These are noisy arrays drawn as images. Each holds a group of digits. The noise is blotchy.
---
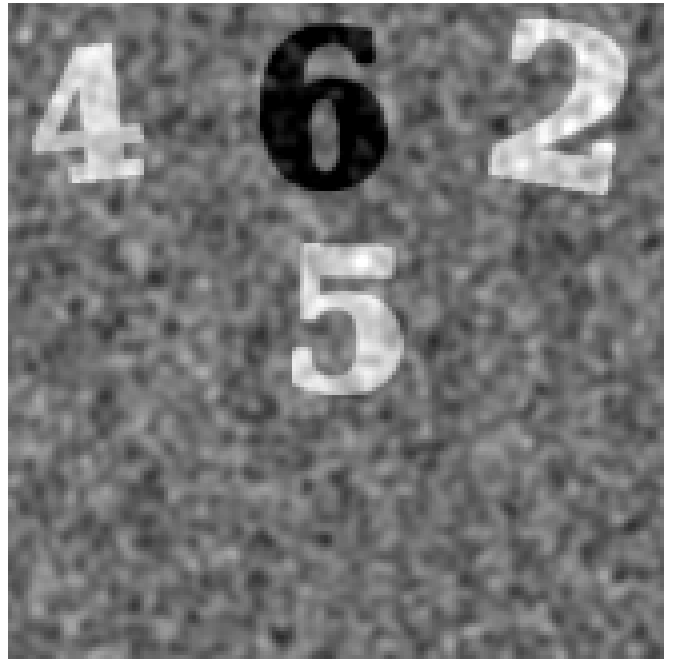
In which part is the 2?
top right
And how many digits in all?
4
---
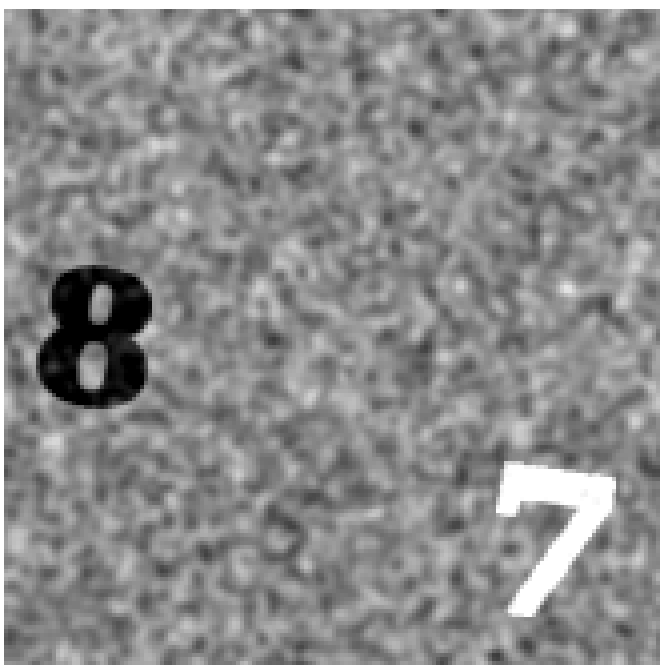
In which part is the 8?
middle left
